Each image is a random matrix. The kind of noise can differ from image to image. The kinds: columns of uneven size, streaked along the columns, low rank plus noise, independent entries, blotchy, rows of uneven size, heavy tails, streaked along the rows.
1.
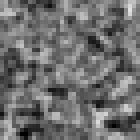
blotchy
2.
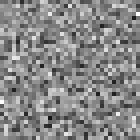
independent entries
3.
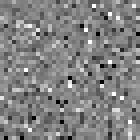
heavy tails
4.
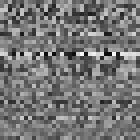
rows of uneven size
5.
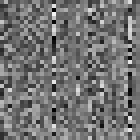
columns of uneven size
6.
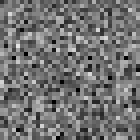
independent entries
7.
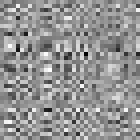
low rank plus noise
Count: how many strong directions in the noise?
one
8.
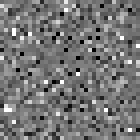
heavy tails
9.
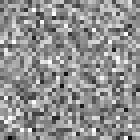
independent entries
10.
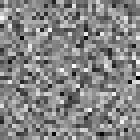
independent entries
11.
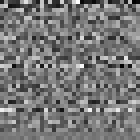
rows of uneven size
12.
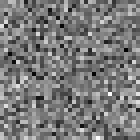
independent entries
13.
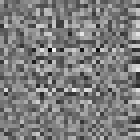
low rank plus noise
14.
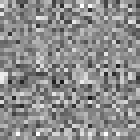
low rank plus noise
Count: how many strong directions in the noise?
three or four
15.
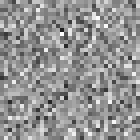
independent entries
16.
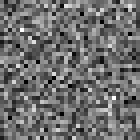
independent entries
